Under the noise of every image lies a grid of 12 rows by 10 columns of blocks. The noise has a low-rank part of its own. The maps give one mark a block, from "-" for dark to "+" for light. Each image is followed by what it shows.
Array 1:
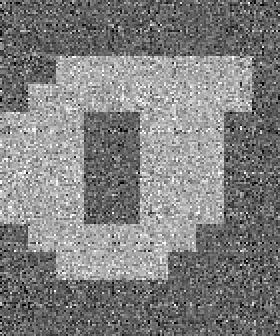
- - - - - - - - - -
- - - - - - - - - -
- - + + + + + + + -
- + + + + + + + + -
+ + + - - + + + - -
+ + + - - + + + - -
+ + + - - + + + - -
+ + + - - + + + - -
- + + + + + + - - -
- - + + + + - - - -
- - - - - - - - - -
- - - - - - - - - -
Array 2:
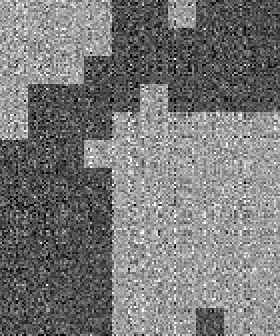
+ + + + - - + - - -
+ + + + - - - - - -
+ + + - - - - - - -
+ - - - - + - - - -
+ - - - + + + + + +
- - - + + + + + + +
- - - - + + + + + +
- - - - + + + + + +
- - - - + + + + + +
- - - - + + + + + +
- - - - + + + + + +
- - - - + + + - + +
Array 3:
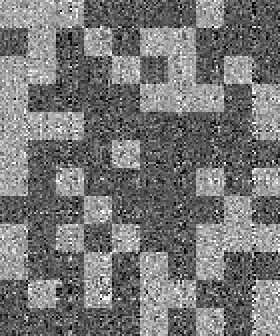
+ + + - - - - + - -
- + - + - + + - - -
+ + - - + - + - + -
+ - - - - + + + - +
+ + + - - - - - - +
+ - - - + - - - - -
+ - + - - - - + - +
- - - + - - - - + -
+ - + - + - - + + +
+ - - + - + - + - -
- + - + - + + - - +
- - - - - + - + - +
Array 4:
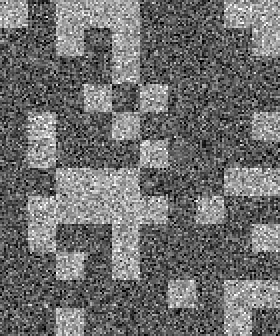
+ - + + + - - - + +
- - + - + - - - - +
- - - - + - - - - -
- - - + - + - - - -
- + - - + - - - - +
- + - - - + - - - -
- - + + + - - - + +
- + + + + + - + - -
- + - - + - - - - +
- - + - + - - - - -
- - - - - - + - + +
- - + - - - - - + -
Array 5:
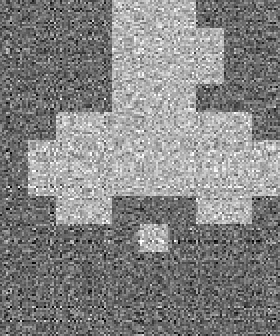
- - - - + + + - - -
- - - - + + + + - -
- - - - + + + + - -
- - - - + + + - - -
- - + + + + + + + -
- + + + + + + + + +
- + + + + + + + + +
- - + + - - - + + -
- - - - - + - - - -
- - - - - - - - - -
- - - - - - - - - -
- - - - - - - - - -
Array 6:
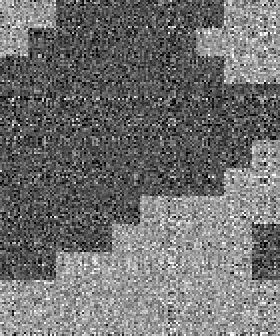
+ + - - - - - - + +
+ - - - - - - + + +
- - - - - - - - + +
- - - - - - - - - -
- - - - - - - - - -
- - - - - - - - - +
- - - - - - - - + +
- - - - - + + + + +
- - - - + + + + + -
- - + + + + + + + -
+ + + + + + + + + +
+ + + + + + + + + +
